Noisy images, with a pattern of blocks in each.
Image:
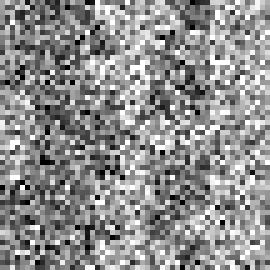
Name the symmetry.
top and bottom mirror each other
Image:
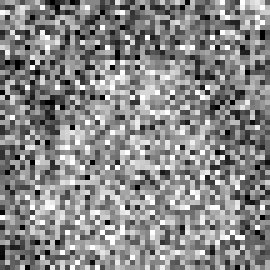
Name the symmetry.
left and right mirror each other
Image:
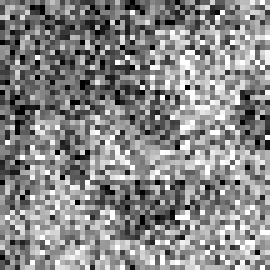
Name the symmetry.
no symmetry
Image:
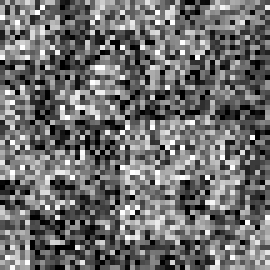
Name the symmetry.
mirrored about the diagonal from the top left
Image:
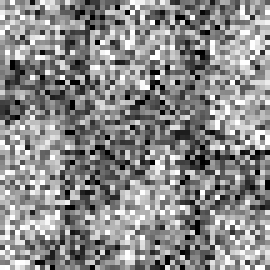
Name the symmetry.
the same after a half turn
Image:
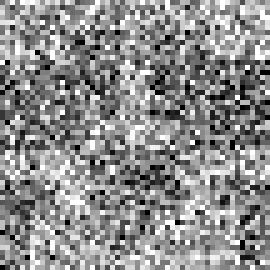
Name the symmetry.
left and right mirror each other
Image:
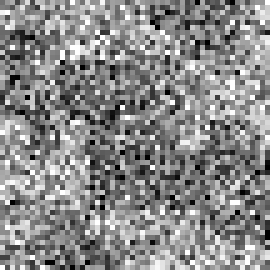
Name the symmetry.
the same after a half turn
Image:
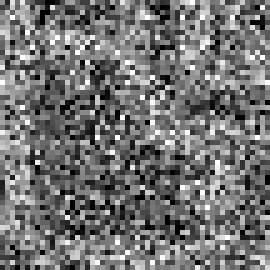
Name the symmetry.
mirrored about the diagonal from the bottom left
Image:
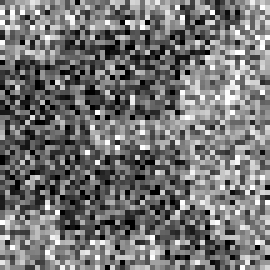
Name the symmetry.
top and bottom mirror each other
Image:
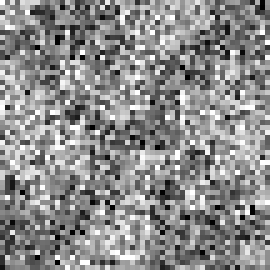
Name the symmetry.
the same after a half turn
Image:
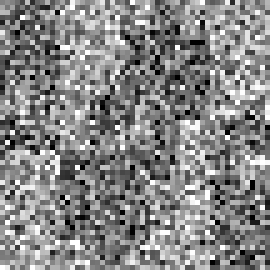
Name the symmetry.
the same after a half turn
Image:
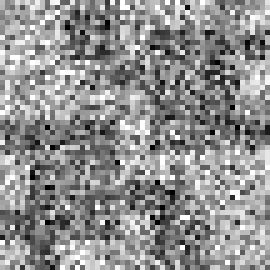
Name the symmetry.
the same after a half turn
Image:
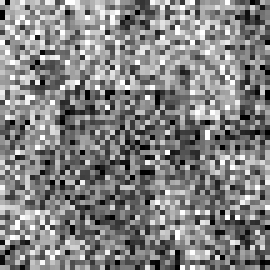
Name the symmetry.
no symmetry
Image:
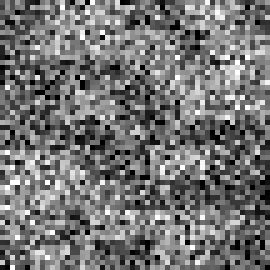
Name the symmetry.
the same after a half turn
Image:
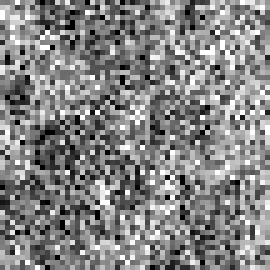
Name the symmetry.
no symmetry
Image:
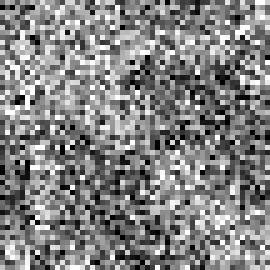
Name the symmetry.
mirrored about the diagonal from the top left
